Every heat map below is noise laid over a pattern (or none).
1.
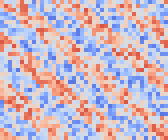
diagonal stripes
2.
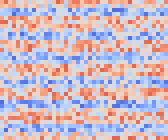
horizontal stripes
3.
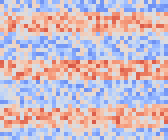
horizontal stripes
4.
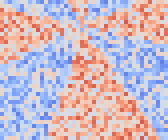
spokes from one point
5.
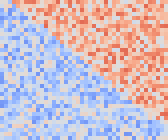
a sharp edge
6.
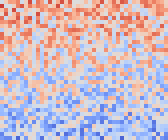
a smooth slope
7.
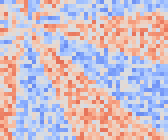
spokes from one point
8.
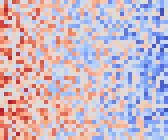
a smooth slope
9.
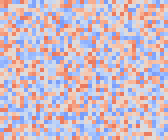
only noise
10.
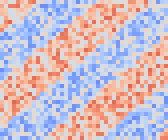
diagonal stripes
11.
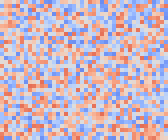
only noise
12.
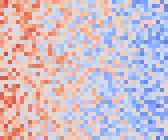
a smooth slope
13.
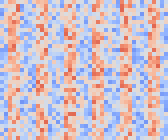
vertical stripes
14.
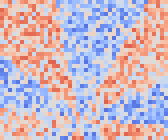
spokes from one point
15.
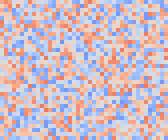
only noise
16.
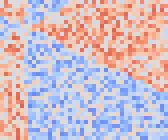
spokes from one point
